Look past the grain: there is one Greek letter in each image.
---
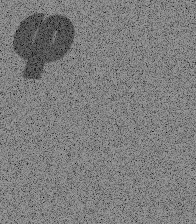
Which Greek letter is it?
phi
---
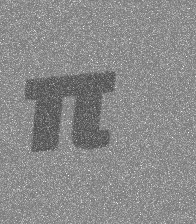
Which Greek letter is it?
pi
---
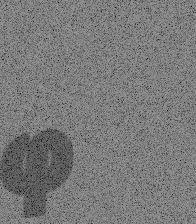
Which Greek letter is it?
phi
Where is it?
bottom left
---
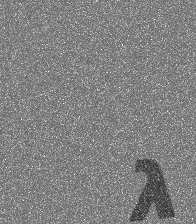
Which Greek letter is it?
lambda
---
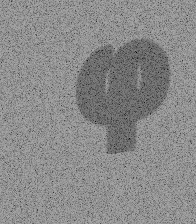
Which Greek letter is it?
phi
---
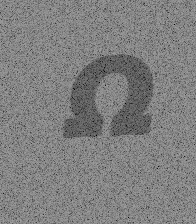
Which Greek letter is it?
omega
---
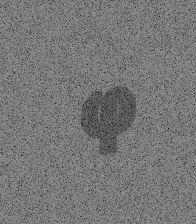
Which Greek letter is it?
phi
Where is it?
centre
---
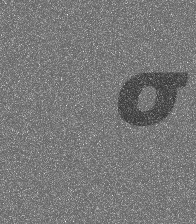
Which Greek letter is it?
sigma
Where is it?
middle right
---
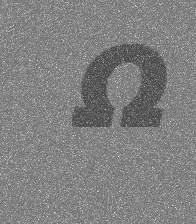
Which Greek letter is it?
omega
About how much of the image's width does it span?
half
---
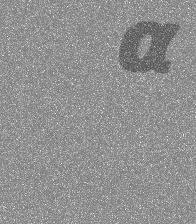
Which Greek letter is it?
alpha
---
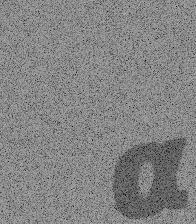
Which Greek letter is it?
alpha
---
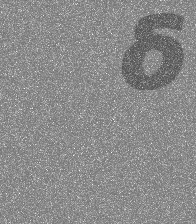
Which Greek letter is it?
delta
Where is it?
top right
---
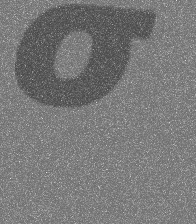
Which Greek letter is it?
sigma
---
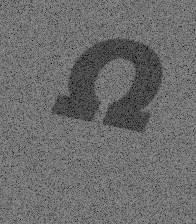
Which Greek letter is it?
omega
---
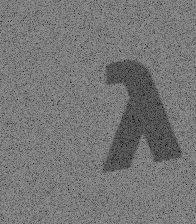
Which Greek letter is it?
lambda
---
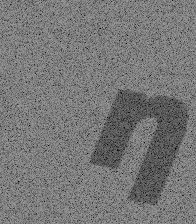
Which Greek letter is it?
eta
